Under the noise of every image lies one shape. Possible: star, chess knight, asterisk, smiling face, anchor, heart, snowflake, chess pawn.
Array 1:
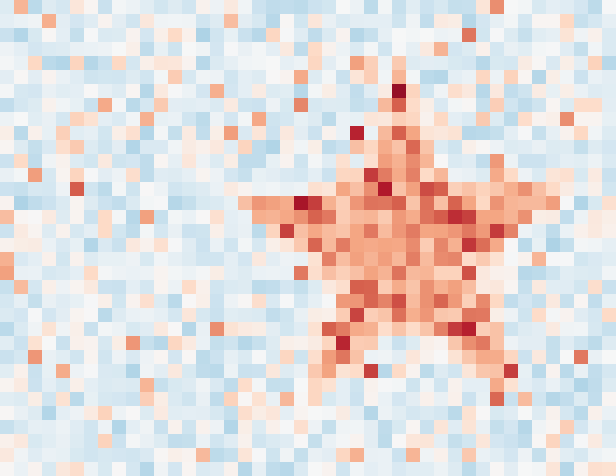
star
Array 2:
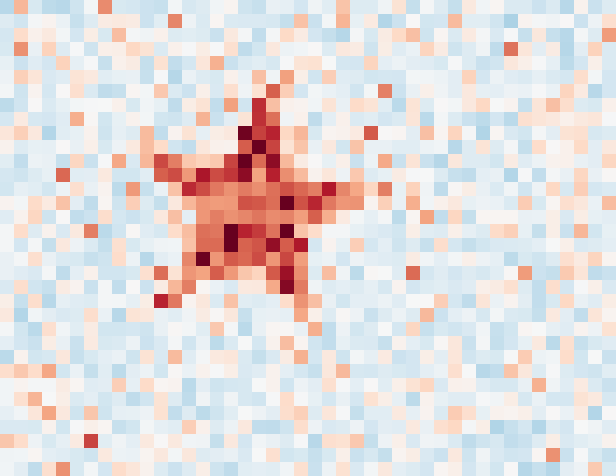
star
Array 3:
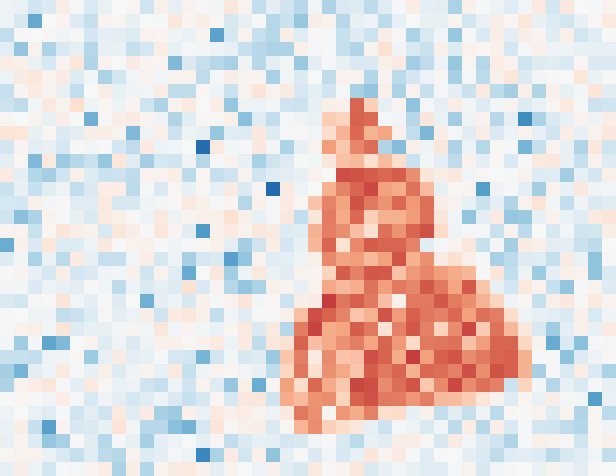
chess pawn
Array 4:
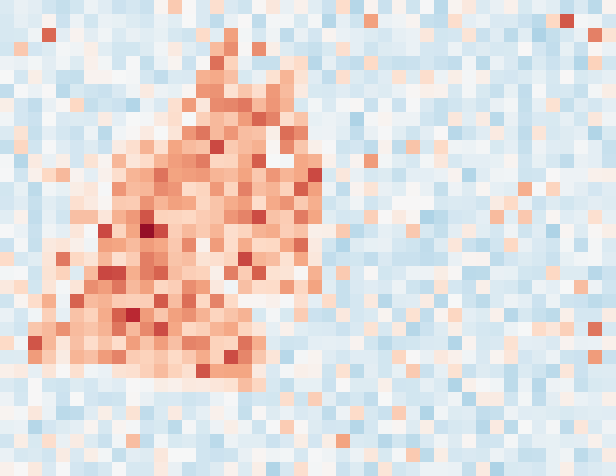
chess knight
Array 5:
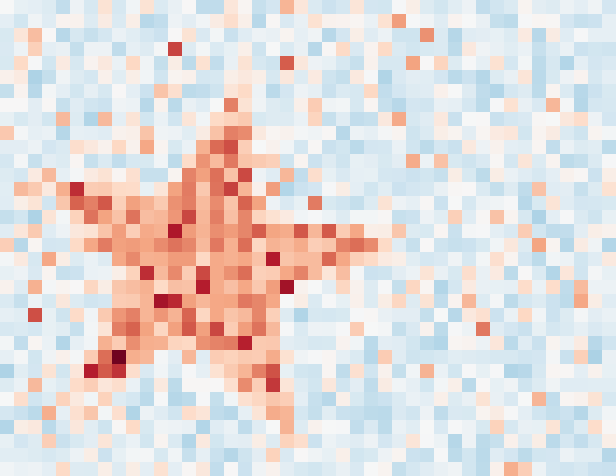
star
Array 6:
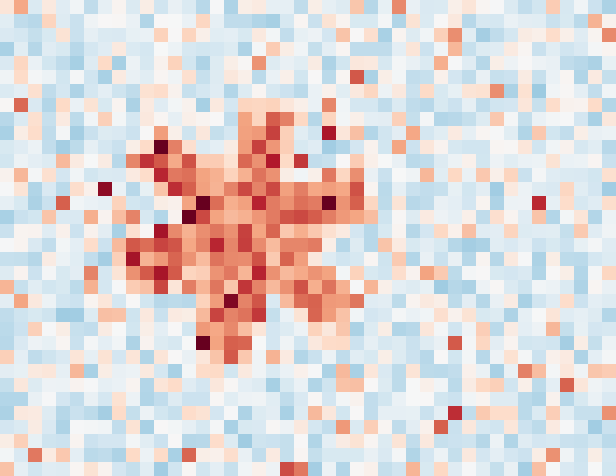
asterisk
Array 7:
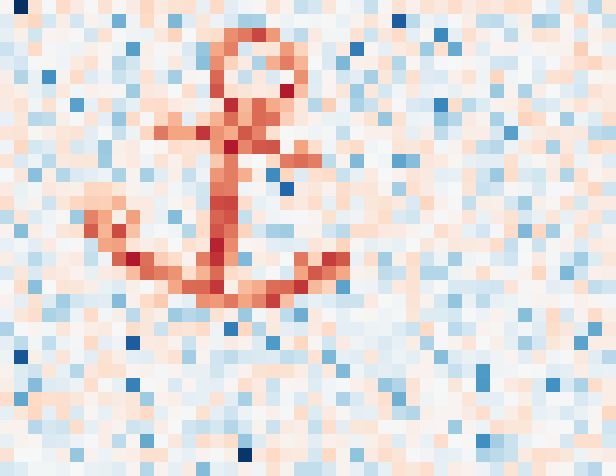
anchor
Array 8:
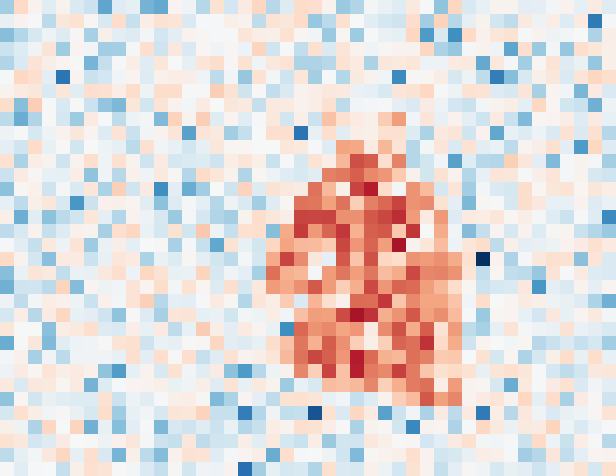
chess knight
